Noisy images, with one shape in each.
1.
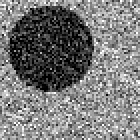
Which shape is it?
disc
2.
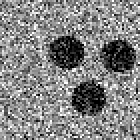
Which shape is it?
three dots
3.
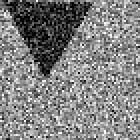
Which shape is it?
triangle
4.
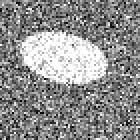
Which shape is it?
ellipse
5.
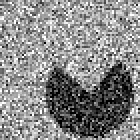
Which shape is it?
disc with a wedge cut out
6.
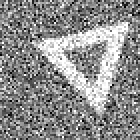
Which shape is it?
triangle frame
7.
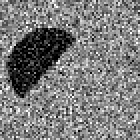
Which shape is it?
half disc
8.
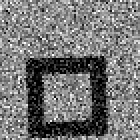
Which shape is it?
square frame
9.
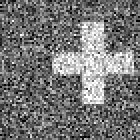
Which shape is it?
cross
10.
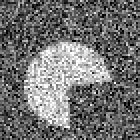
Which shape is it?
disc with a wedge cut out
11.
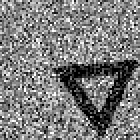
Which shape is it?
triangle frame
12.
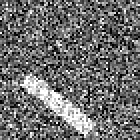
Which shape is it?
bar
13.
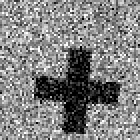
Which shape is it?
cross
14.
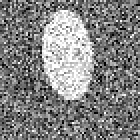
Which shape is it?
ellipse
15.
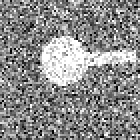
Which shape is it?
lollipop
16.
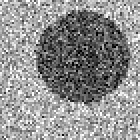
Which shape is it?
disc
